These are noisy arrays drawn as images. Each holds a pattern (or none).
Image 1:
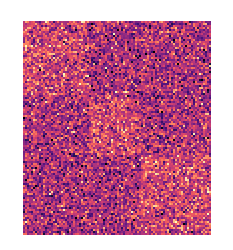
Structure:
blocks along the diagonal
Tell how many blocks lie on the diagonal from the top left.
3
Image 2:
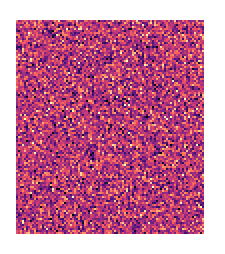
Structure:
only noise
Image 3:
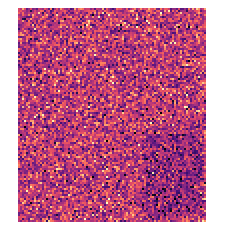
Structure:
one block
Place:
bottom right
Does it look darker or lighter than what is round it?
darker
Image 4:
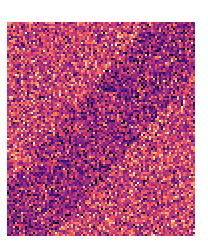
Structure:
a diagonal band
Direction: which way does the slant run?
bottom left to top right
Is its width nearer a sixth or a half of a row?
a half
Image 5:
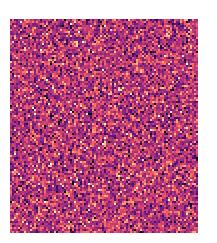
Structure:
only noise
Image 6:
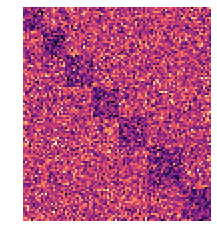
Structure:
blocks along the diagonal
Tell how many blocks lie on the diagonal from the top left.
7
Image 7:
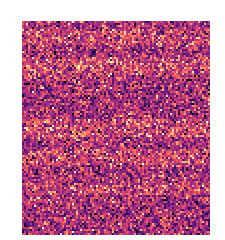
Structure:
bands of rows
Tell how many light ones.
5
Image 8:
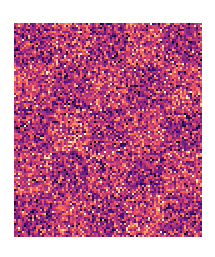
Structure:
a checkerboard
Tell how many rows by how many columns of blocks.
5 by 5
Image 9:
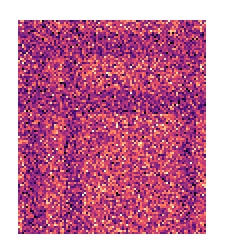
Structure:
bands of rows crossing bands of columns
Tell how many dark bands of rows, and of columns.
2 and 3
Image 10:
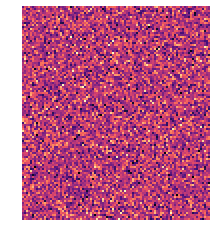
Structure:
only noise
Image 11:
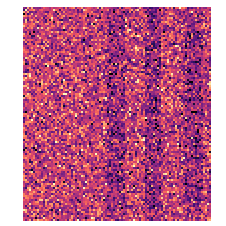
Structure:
bands of columns
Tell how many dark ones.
3
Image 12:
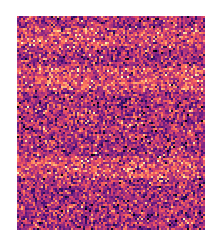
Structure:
bands of rows
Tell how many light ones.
3
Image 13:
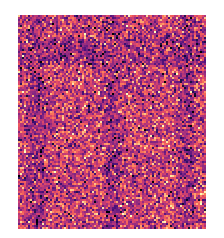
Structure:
bands of rows crossing bands of columns
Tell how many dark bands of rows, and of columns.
1 and 3
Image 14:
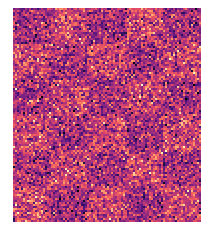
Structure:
a checkerboard
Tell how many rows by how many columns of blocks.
6 by 5
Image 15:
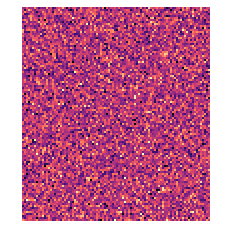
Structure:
only noise
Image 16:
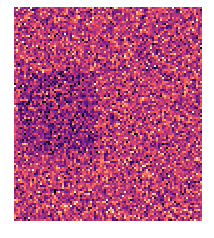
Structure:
one block
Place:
middle left
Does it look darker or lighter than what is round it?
darker
